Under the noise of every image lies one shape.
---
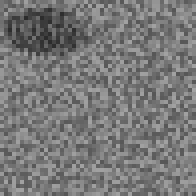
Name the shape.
ellipse
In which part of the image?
top left
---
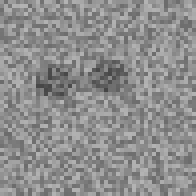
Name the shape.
dumbbell
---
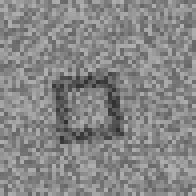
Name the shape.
square frame
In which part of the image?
centre
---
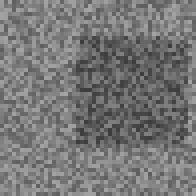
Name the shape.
square
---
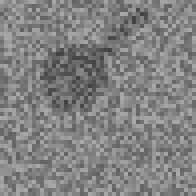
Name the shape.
lollipop
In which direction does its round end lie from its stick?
down and left
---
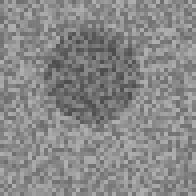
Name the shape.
disc
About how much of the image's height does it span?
half
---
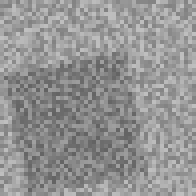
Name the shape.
square
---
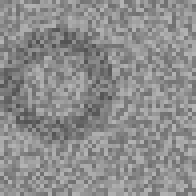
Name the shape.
ring
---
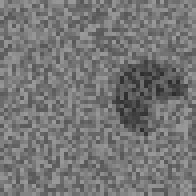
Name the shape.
disc with a wedge cut out
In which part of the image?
middle right
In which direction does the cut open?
down and right
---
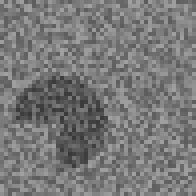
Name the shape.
disc with a wedge cut out
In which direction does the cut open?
down and left
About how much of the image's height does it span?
half
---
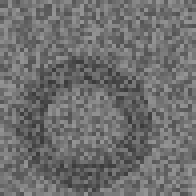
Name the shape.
ring
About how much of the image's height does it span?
two thirds
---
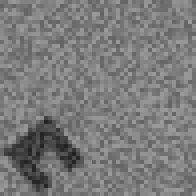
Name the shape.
square with a notch
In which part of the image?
bottom left
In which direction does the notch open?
down and right
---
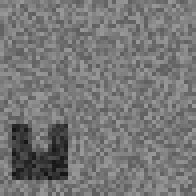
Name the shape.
square with a notch
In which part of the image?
bottom left
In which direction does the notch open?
up
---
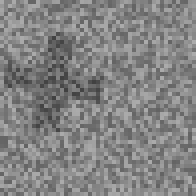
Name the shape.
cross
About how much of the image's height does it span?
half
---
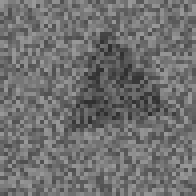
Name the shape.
triangle
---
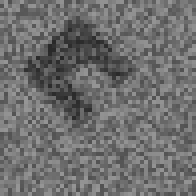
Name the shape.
square with a notch
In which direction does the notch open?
down and right
